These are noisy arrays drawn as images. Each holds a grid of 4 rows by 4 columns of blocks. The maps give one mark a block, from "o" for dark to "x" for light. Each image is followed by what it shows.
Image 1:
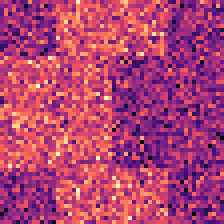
o x x o
x x o o
x x o o
o x x o
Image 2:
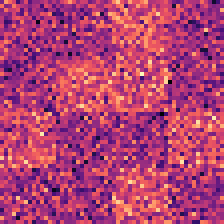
o o x o
o x x o
x o o x
o o x o
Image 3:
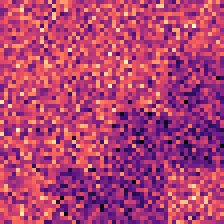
x x x x
x x x o
x x o o
x o o x
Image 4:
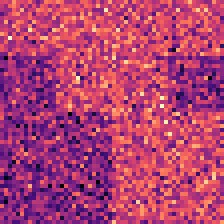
x x x x
o x x o
o o x x
o o x x
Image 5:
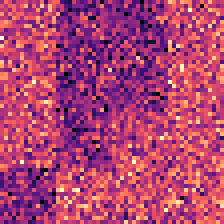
x o o x
x o o x
x o x x
o x x x
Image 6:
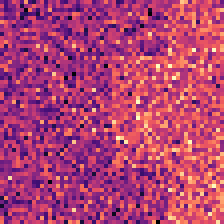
o o o x
o o x x
o o x x
o o o x
